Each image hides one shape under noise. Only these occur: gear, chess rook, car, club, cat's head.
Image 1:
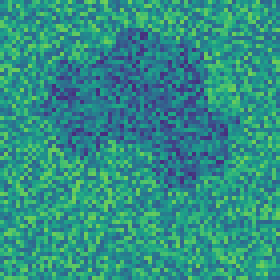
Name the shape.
car
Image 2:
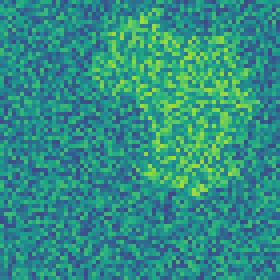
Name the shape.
car
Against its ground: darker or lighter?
lighter
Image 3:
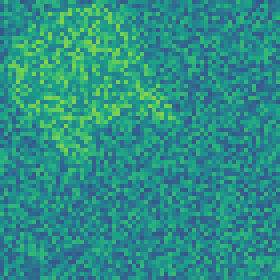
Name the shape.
cat's head
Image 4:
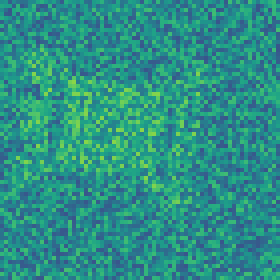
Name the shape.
chess rook
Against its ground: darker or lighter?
lighter
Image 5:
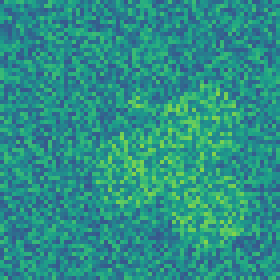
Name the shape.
club
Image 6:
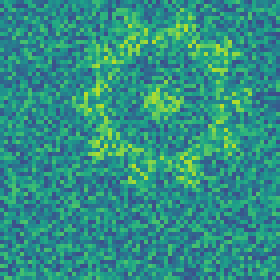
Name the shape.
gear
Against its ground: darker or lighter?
lighter
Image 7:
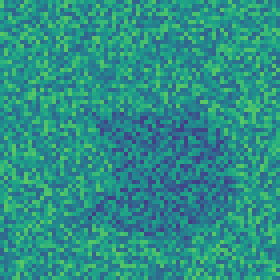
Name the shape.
cat's head
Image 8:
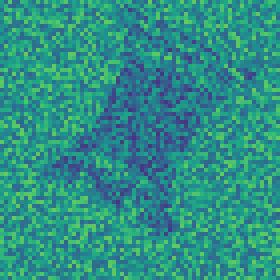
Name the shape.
chess rook
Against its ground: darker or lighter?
darker
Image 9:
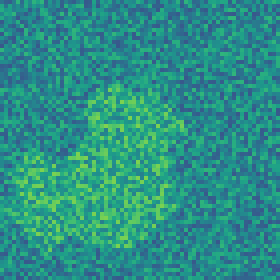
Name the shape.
car
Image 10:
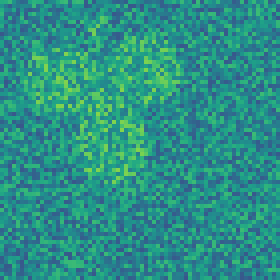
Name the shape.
club
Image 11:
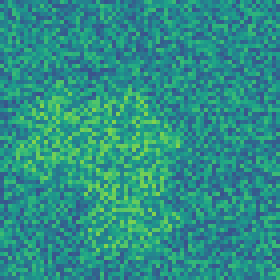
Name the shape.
car
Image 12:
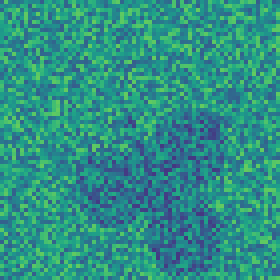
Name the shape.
club
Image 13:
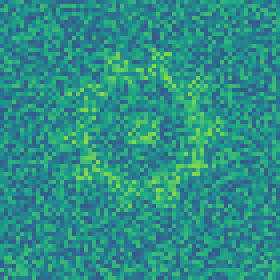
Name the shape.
gear
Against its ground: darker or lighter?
lighter
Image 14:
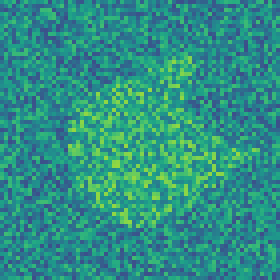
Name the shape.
cat's head
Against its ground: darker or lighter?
lighter
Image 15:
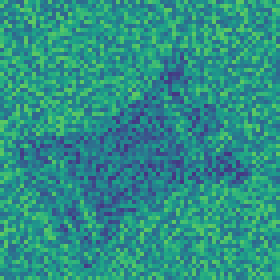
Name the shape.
chess rook
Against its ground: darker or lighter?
darker
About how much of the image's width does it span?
nearly all
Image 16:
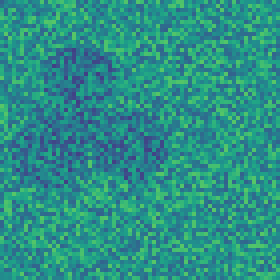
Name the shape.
club
